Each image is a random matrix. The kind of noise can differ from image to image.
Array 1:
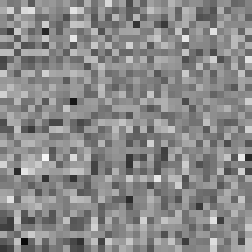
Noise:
low rank plus noise
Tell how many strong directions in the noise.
one
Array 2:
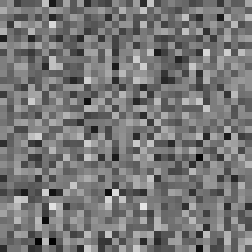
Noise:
low rank plus noise
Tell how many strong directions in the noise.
two
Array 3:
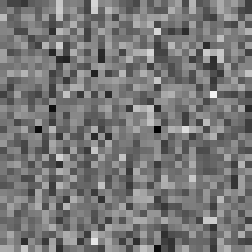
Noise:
low rank plus noise
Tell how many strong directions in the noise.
five to eight
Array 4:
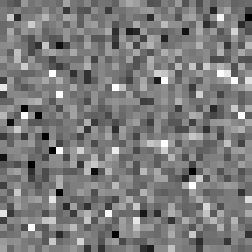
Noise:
heavy tails
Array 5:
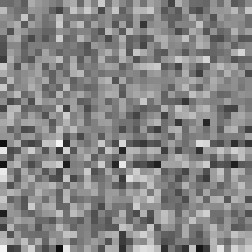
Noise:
low rank plus noise
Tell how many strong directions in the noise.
one
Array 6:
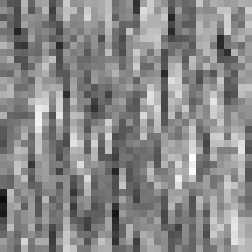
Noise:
streaked along the columns
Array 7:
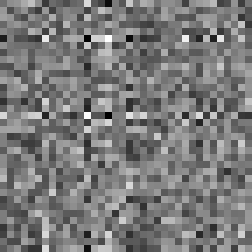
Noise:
low rank plus noise
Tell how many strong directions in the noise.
one
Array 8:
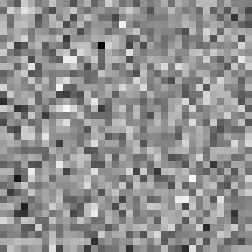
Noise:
independent entries
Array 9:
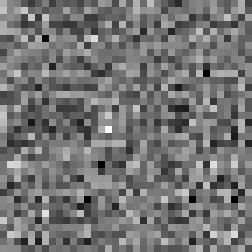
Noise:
low rank plus noise
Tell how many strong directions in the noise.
three or four
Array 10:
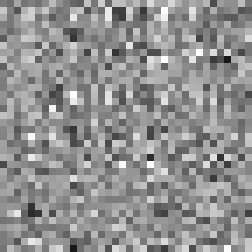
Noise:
low rank plus noise
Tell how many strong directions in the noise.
three or four
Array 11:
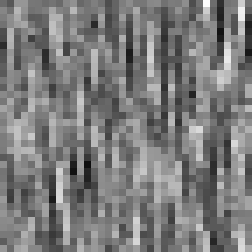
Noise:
streaked along the columns
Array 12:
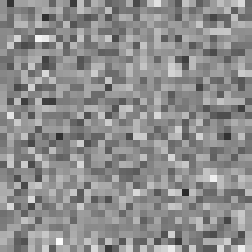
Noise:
low rank plus noise
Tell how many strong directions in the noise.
five to eight
